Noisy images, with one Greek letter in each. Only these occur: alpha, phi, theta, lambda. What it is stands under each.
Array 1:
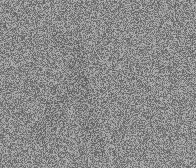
lambda
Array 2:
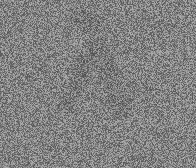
lambda
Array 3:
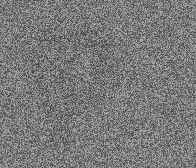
phi
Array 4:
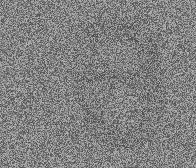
theta
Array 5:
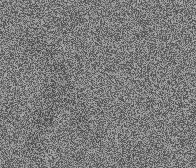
lambda
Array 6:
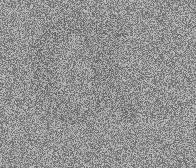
alpha
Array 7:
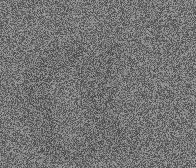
alpha
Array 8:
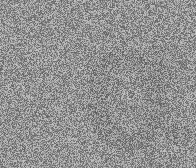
alpha
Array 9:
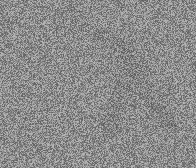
lambda
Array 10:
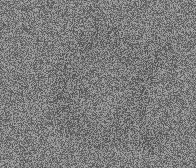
alpha
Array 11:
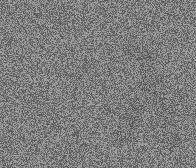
lambda
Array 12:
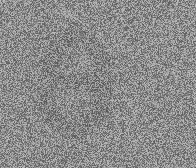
theta
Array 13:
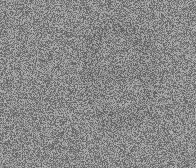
theta
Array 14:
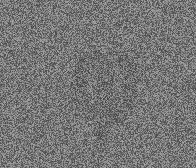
phi
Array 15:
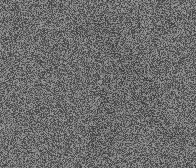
lambda
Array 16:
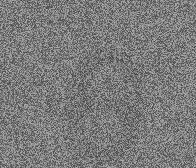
theta
